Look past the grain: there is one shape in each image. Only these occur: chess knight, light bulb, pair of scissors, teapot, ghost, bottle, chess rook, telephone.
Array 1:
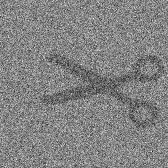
pair of scissors
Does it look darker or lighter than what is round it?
darker
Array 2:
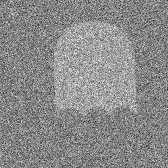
ghost
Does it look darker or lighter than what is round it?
lighter
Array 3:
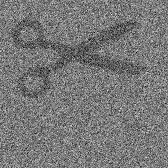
pair of scissors
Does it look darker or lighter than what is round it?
darker
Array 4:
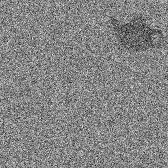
teapot
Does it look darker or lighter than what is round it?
darker
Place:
top right
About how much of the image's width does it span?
a third
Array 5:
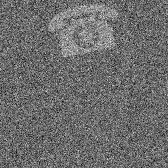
telephone
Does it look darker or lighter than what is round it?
lighter
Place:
top middle
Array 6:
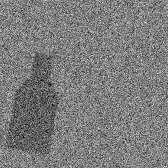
bottle
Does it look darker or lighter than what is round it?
darker
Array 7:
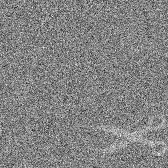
pair of scissors
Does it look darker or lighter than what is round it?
lighter
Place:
bottom right
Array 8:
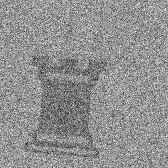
chess rook
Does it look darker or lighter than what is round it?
darker
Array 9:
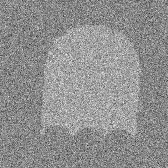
ghost
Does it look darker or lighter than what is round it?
lighter
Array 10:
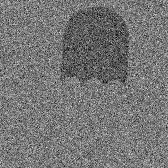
ghost
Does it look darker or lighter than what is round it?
darker
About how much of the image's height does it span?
half
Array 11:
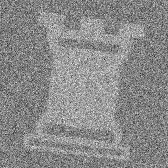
chess rook
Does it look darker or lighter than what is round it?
lighter
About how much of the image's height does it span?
nearly all
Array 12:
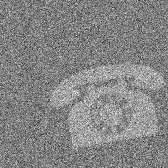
telephone
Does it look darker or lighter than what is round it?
lighter
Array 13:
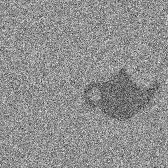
teapot
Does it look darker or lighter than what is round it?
darker
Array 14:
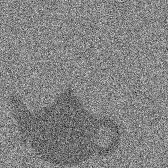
teapot
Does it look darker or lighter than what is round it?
darker
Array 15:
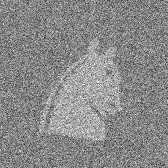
chess knight
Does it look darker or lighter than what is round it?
lighter
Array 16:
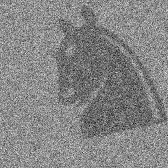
chess knight
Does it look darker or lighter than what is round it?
darker
